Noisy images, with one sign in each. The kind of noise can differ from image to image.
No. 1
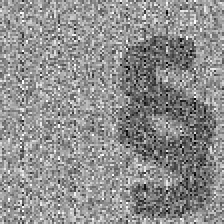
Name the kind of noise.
columns of uneven size
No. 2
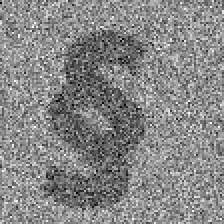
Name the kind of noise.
independent entries
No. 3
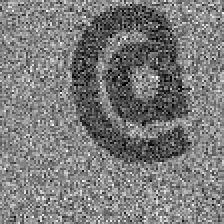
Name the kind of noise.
low rank plus noise
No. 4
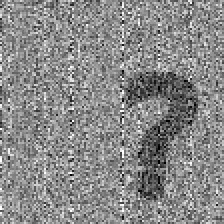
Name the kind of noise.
columns of uneven size
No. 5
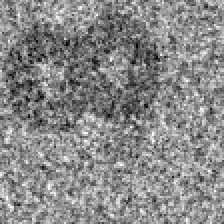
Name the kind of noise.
blotchy
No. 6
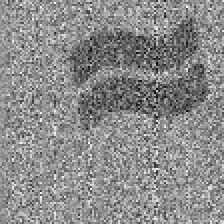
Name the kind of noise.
columns of uneven size
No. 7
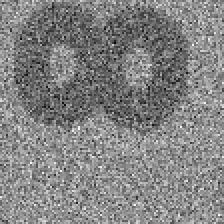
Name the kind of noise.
independent entries
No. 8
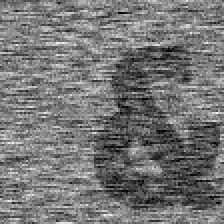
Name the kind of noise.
streaked along the rows
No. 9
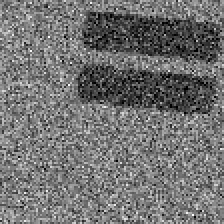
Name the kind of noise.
independent entries
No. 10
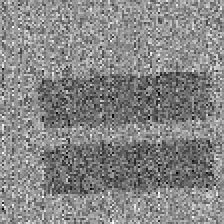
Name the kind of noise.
columns of uneven size
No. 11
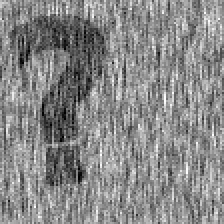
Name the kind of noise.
streaked along the columns
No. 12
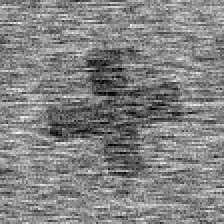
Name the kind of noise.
streaked along the rows
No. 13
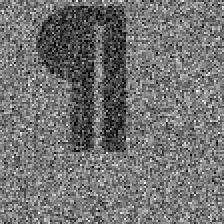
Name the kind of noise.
independent entries
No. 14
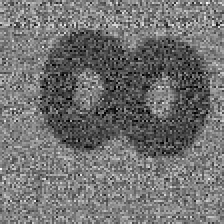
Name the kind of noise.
rows of uneven size
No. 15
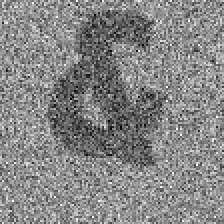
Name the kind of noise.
low rank plus noise
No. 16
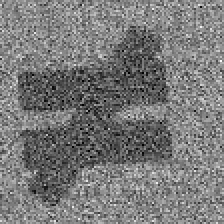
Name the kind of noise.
low rank plus noise
